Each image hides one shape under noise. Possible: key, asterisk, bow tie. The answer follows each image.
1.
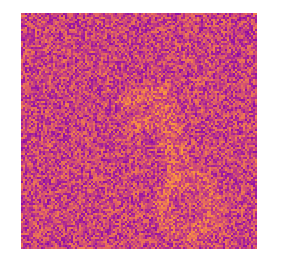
key
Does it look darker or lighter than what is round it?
lighter
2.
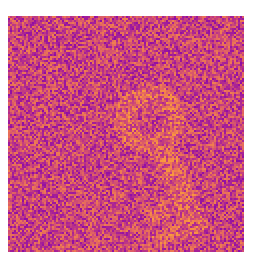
key
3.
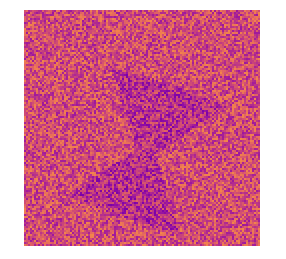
bow tie
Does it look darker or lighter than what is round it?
darker
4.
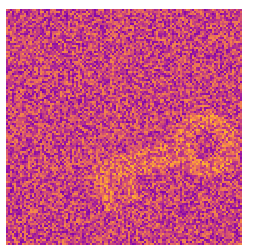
key
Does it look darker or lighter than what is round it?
lighter
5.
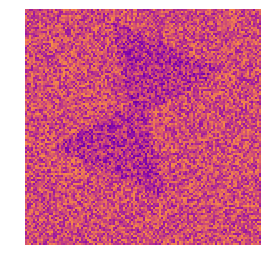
bow tie
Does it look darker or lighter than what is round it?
darker
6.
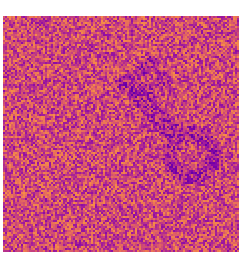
key
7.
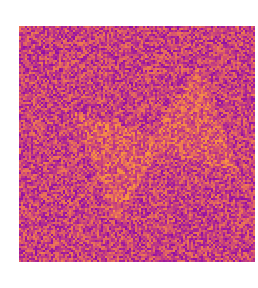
bow tie
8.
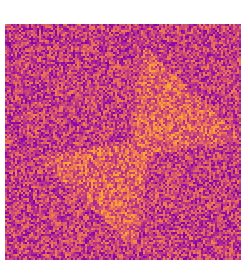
bow tie
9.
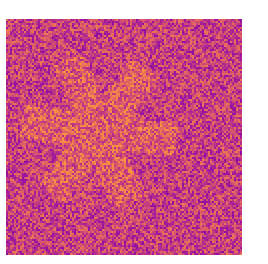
asterisk
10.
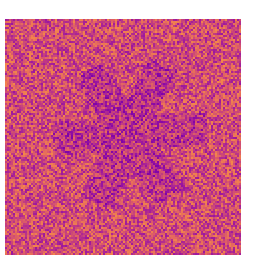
asterisk
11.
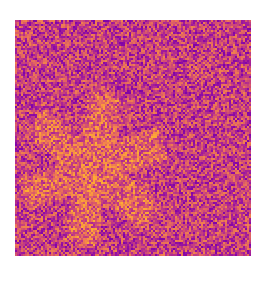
asterisk
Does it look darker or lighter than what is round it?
lighter
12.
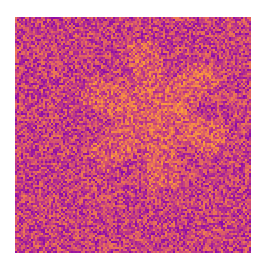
asterisk
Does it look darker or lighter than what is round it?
lighter
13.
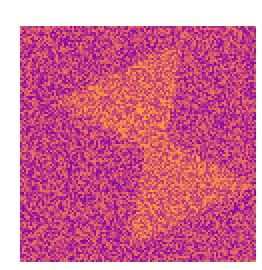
bow tie
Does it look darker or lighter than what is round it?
lighter
